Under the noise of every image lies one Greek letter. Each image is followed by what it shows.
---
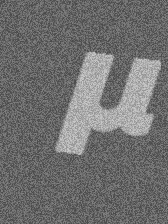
mu
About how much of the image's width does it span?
two thirds
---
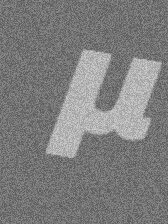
mu
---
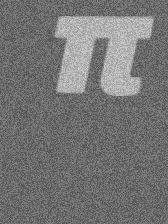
pi
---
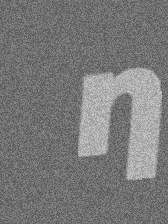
eta
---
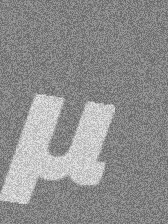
mu
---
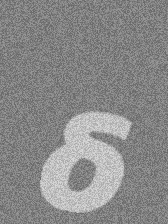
delta
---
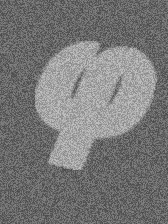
phi
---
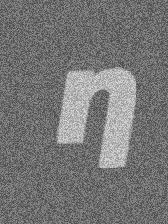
eta
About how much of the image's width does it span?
half
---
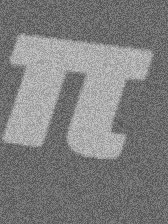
pi
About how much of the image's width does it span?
nearly all
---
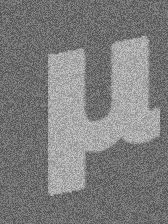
mu
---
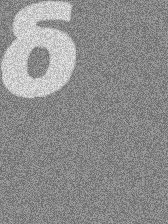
delta
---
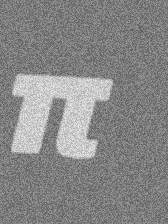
pi
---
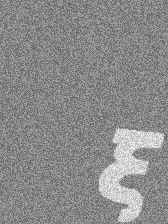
xi
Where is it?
bottom right
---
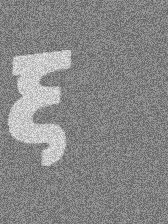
xi
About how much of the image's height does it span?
half
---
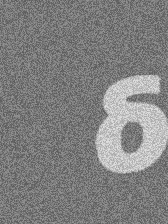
delta
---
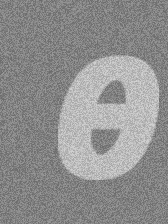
theta
